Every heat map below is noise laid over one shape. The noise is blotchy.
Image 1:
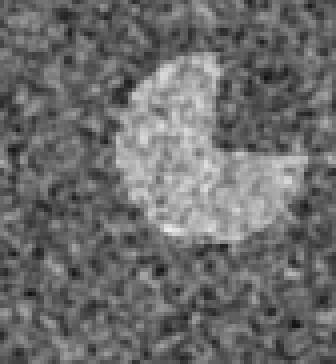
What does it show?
light disc with a wedge cut out
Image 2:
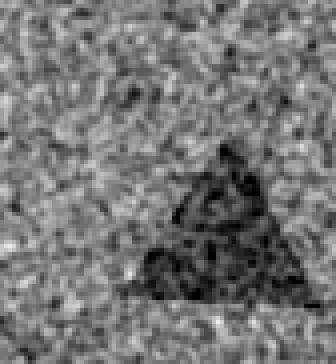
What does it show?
dark triangle
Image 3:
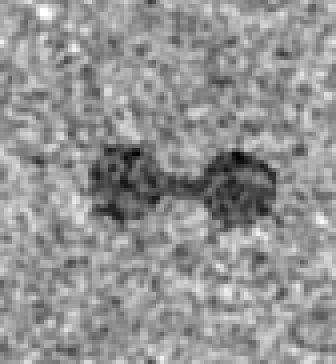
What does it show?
dark dumbbell
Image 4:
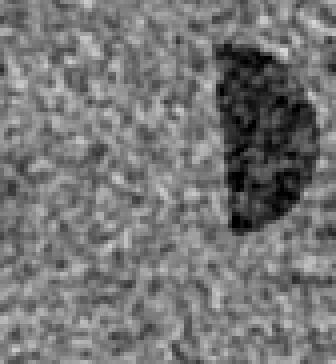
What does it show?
dark half disc
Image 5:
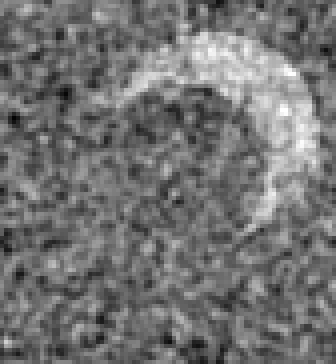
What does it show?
light crescent
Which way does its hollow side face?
down and left
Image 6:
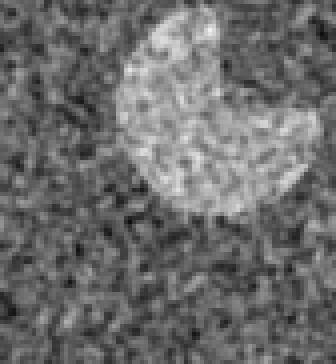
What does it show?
light disc with a wedge cut out
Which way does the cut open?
up and right
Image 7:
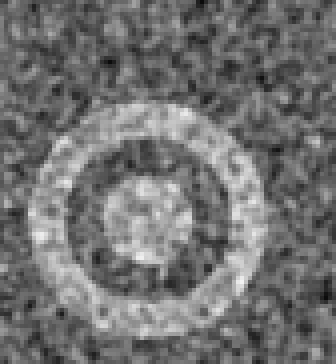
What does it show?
light bullseye
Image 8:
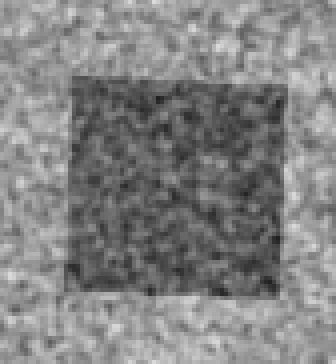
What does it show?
dark square
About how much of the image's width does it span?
two thirds
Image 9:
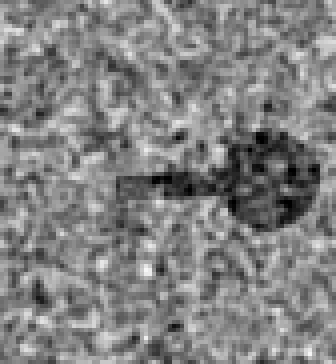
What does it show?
dark lollipop
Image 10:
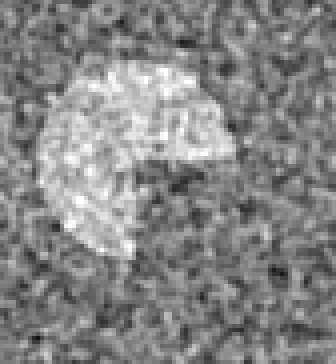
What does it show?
light disc with a wedge cut out
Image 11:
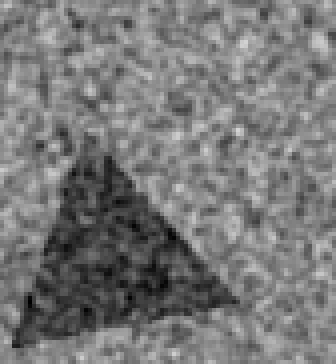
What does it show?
dark triangle
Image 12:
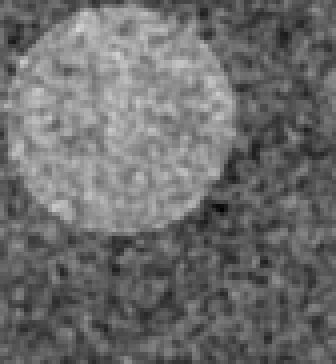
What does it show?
light disc
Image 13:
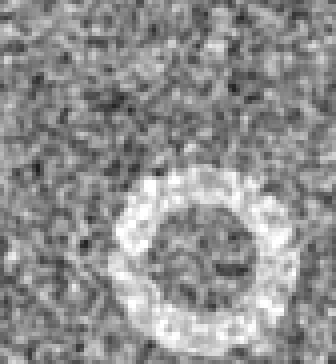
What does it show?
light ring
